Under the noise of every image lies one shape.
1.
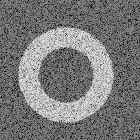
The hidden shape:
ring
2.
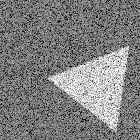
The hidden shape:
triangle
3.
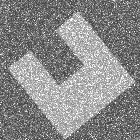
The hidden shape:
square with a notch
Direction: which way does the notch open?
up and left
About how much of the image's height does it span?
nearly all
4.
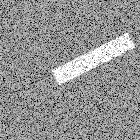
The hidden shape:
bar
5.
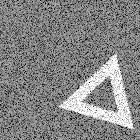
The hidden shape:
triangle frame
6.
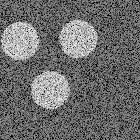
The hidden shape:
three dots
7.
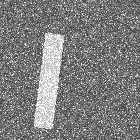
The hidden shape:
bar
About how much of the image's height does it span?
two thirds
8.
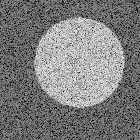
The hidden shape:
disc
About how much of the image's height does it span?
two thirds
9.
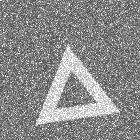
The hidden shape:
triangle frame
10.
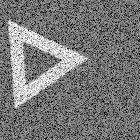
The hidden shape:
triangle frame
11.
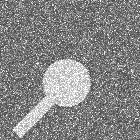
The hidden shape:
lollipop
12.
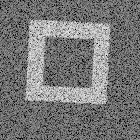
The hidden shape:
square frame
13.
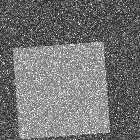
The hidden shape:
square
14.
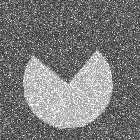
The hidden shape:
disc with a wedge cut out
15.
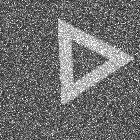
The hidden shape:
triangle frame
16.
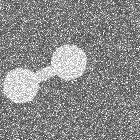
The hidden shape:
dumbbell
